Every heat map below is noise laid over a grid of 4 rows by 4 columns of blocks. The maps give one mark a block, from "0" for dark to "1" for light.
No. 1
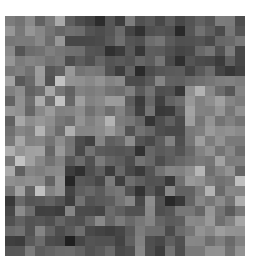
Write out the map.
1000
1101
1001
0001
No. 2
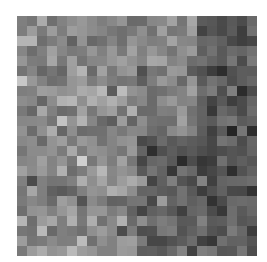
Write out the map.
1110
1110
1100
1100
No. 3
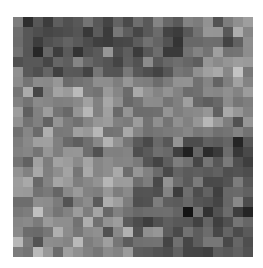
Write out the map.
0001
1111
1100
1100
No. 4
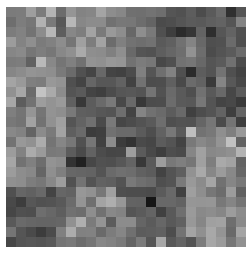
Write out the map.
1100
1000
1001
0101
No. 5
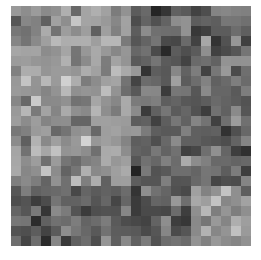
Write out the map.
1100
1100
1100
0001
